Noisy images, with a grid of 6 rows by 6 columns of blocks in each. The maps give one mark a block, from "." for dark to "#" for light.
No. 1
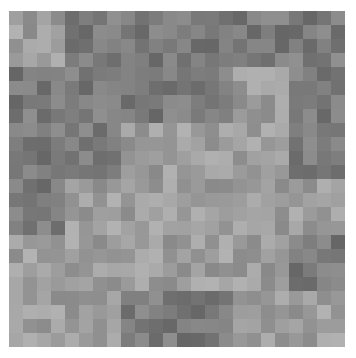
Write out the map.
#.....
....#.
..###.
.#####
#####.
##..##
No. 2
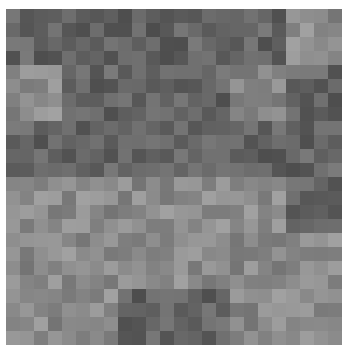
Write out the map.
.....#
#...#.
......
#####.
######
##..##
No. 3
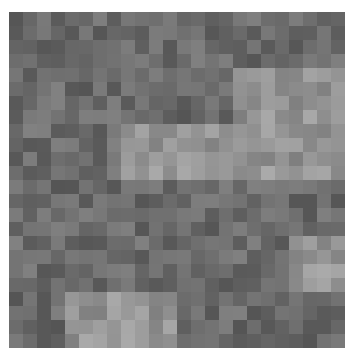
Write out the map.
......
....##
..####
......
.....#
.##...
